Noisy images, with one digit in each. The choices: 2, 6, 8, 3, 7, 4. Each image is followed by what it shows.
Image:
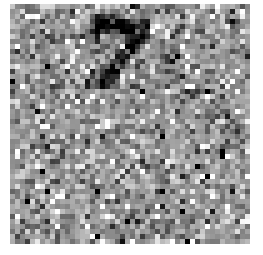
7
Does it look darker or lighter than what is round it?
darker
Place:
top middle
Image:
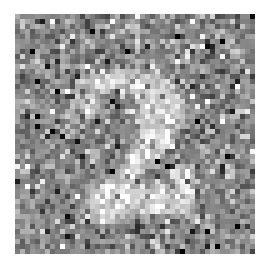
2
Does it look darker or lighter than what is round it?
lighter
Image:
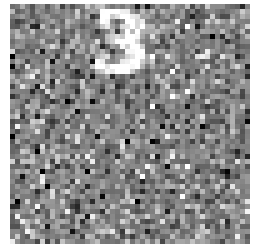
3
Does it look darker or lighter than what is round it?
lighter
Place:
top middle
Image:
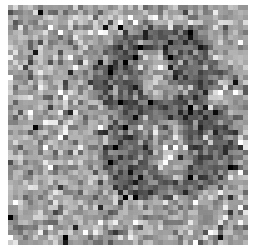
8
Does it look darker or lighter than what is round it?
darker
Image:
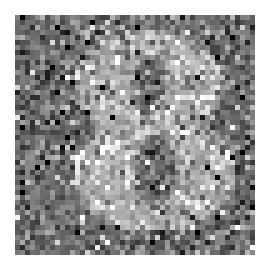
8
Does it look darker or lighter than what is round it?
lighter
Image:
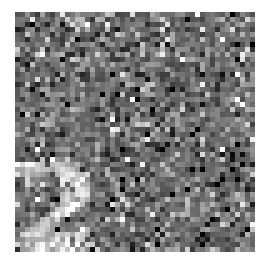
2
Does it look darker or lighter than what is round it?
lighter
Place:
bottom left
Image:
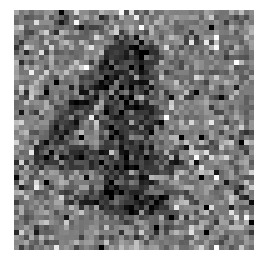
4
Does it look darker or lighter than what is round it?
darker
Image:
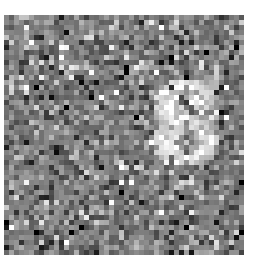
8
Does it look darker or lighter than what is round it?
lighter
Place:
middle right
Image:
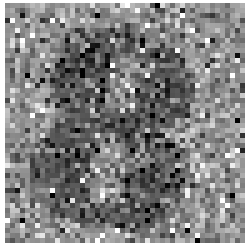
8
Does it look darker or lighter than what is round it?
darker
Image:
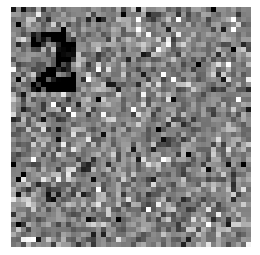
2
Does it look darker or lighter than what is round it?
darker
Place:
top left
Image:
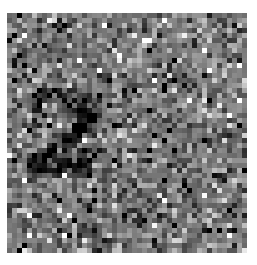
2
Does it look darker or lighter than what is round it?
darker
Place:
middle left
